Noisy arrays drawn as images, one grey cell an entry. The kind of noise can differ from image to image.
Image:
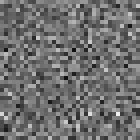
low rank plus noise
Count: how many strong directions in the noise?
three or four
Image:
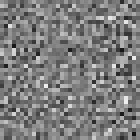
low rank plus noise
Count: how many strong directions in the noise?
three or four
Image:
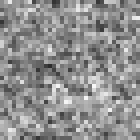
blotchy
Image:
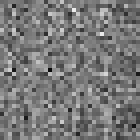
low rank plus noise
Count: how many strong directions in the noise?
two
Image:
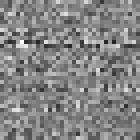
rows of uneven size
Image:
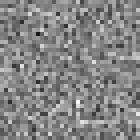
independent entries
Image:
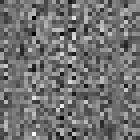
columns of uneven size
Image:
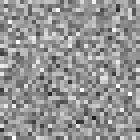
independent entries
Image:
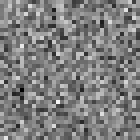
independent entries
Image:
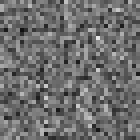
independent entries
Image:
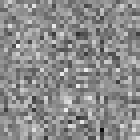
low rank plus noise
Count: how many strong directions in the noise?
two
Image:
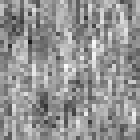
streaked along the columns
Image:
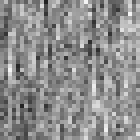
streaked along the columns
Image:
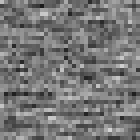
streaked along the rows
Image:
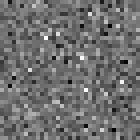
heavy tails
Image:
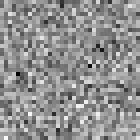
independent entries
